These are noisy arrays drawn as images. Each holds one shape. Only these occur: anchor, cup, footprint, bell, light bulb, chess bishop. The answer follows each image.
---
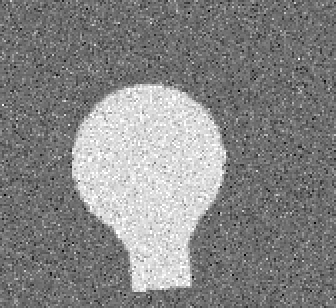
light bulb
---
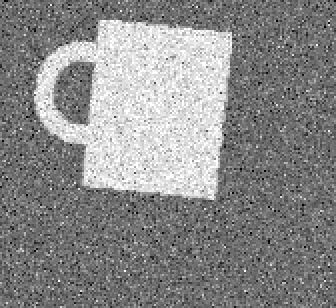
cup
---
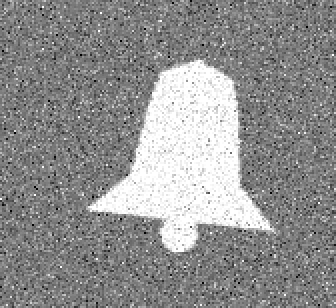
bell
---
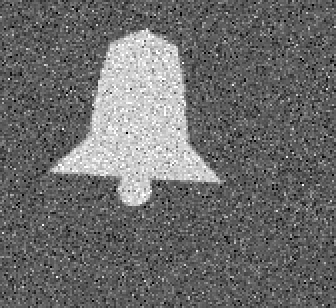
bell
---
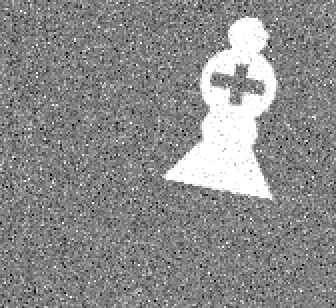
chess bishop
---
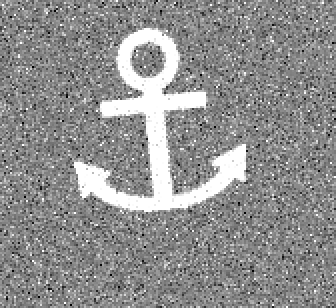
anchor
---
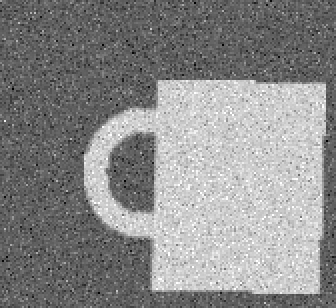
cup
